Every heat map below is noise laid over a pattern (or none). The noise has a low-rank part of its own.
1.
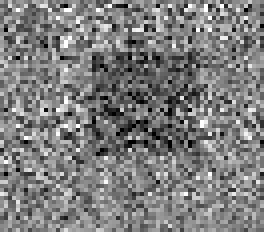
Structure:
one block
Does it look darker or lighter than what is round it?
darker
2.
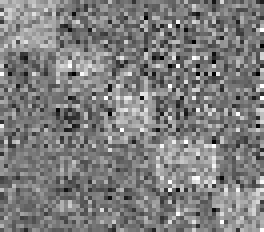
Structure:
blocks along the diagonal
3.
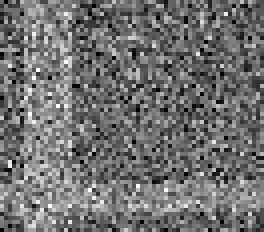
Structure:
bands of rows crossing bands of columns
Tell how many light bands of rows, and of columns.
1 and 1
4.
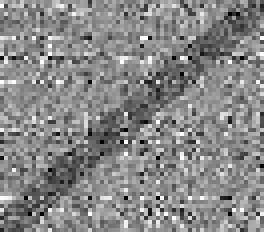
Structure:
a diagonal band
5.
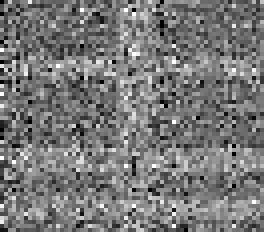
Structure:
bands of rows crossing bands of columns
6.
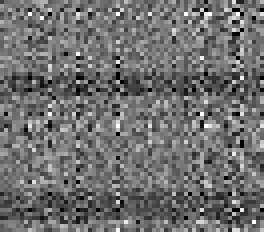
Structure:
bands of rows
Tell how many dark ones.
2
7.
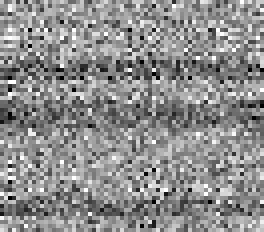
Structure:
bands of rows
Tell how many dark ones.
3
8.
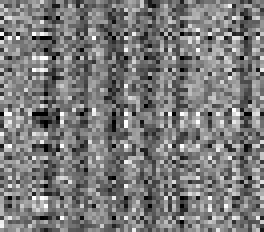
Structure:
bands of columns
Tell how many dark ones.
6
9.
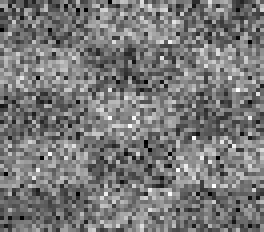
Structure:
a checkerboard
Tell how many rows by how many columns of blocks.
5 by 3
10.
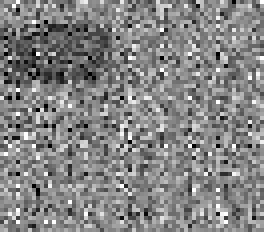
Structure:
one block
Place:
top left
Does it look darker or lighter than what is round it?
darker
